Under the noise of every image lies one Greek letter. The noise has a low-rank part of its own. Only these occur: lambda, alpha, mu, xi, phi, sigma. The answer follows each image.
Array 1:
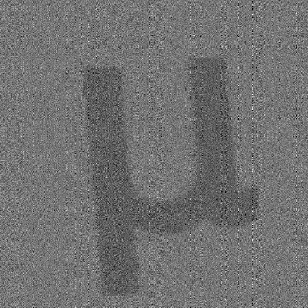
mu
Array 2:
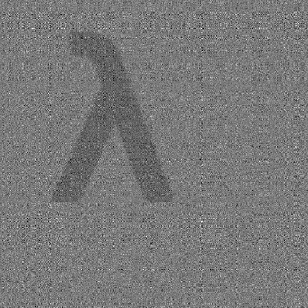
lambda
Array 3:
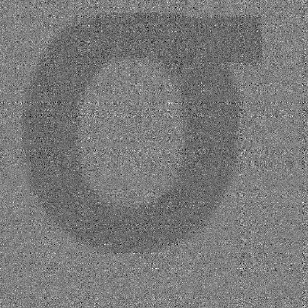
sigma
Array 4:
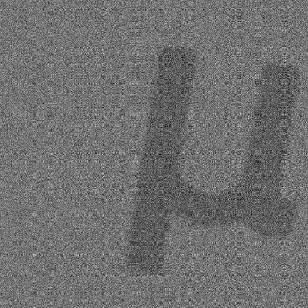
mu
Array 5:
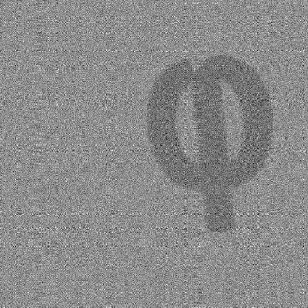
phi
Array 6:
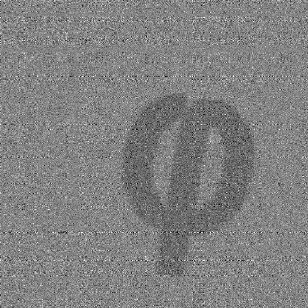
phi
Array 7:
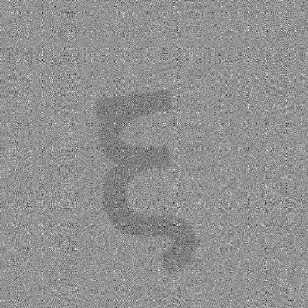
xi
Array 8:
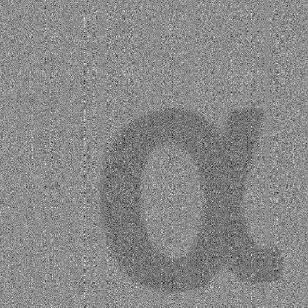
alpha
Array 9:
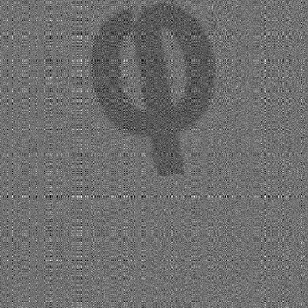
phi
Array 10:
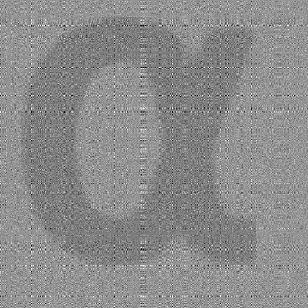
alpha
